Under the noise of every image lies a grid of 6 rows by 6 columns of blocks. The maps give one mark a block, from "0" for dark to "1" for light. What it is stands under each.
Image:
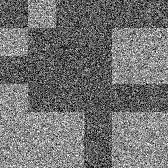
0 1 0 0 0 0
1 0 0 0 1 1
0 0 0 0 1 1
1 0 0 0 0 0
1 1 1 0 1 1
1 1 1 0 1 1
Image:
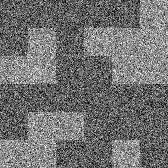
0 0 0 0 0 1
0 1 0 1 1 1
1 1 0 0 1 1
0 0 0 0 0 0
0 1 1 0 0 0
1 1 0 0 1 0
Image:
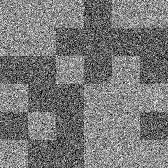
1 1 1 0 1 1
1 1 0 0 0 0
0 0 1 0 1 0
1 0 0 1 1 1
0 1 0 1 1 0
1 0 0 1 1 1
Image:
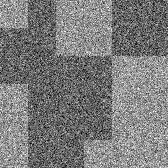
1 0 1 1 0 0
0 0 1 1 0 0
0 0 0 0 1 1
1 0 0 0 1 1
1 0 0 0 1 1
1 0 0 1 1 1
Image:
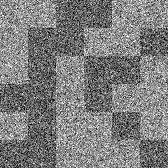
1 1 0 0 1 1
1 0 0 1 1 0
1 0 1 0 0 1
0 0 1 0 1 1
1 0 1 1 0 1
0 0 1 1 1 0
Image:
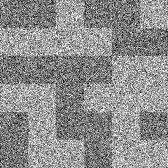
0 0 1 0 0 1
1 1 1 1 0 0
0 0 0 0 1 1
1 1 0 1 1 1
0 1 0 0 1 0
0 1 1 0 1 1
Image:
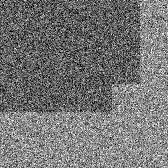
0 0 0 0 0 1
0 0 0 0 0 1
0 0 0 0 0 1
0 0 0 0 1 1
1 1 1 1 1 1
1 1 1 1 1 1
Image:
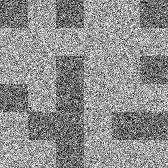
0 1 0 1 1 0
1 1 1 1 1 1
1 1 0 1 1 0
0 1 0 1 1 1
1 0 0 1 0 0
1 1 0 1 1 1
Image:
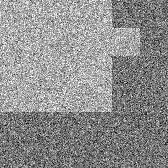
1 1 1 1 0 0
1 1 1 1 1 0
1 1 1 1 0 0
1 1 1 1 0 0
0 0 0 0 0 0
0 0 0 0 0 0
